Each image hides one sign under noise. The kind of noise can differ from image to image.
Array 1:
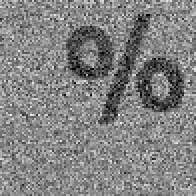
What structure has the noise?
rows of uneven size
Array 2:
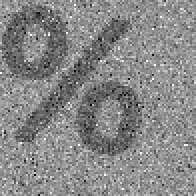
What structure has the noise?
heavy tails
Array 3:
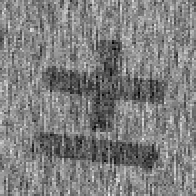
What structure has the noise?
streaked along the columns
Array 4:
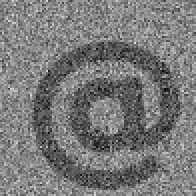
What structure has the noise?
low rank plus noise
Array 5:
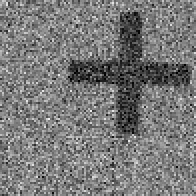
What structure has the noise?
low rank plus noise
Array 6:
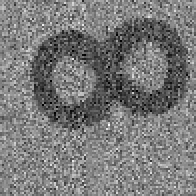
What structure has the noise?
columns of uneven size
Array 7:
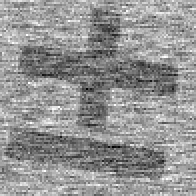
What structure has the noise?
streaked along the rows
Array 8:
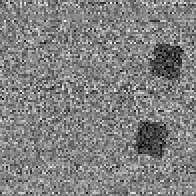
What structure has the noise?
rows of uneven size
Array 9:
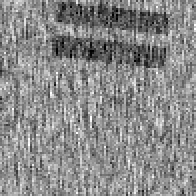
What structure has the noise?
streaked along the columns
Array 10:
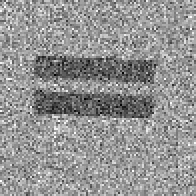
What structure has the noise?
low rank plus noise
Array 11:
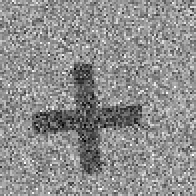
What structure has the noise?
low rank plus noise
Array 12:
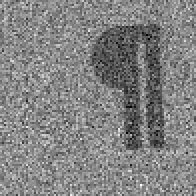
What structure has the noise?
low rank plus noise
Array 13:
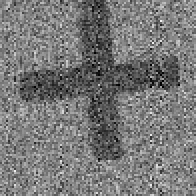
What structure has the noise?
columns of uneven size
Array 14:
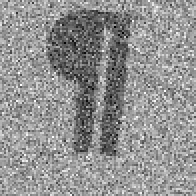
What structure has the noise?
independent entries
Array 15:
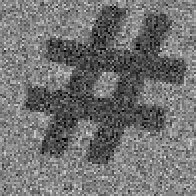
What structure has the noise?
low rank plus noise
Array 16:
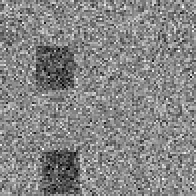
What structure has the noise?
low rank plus noise
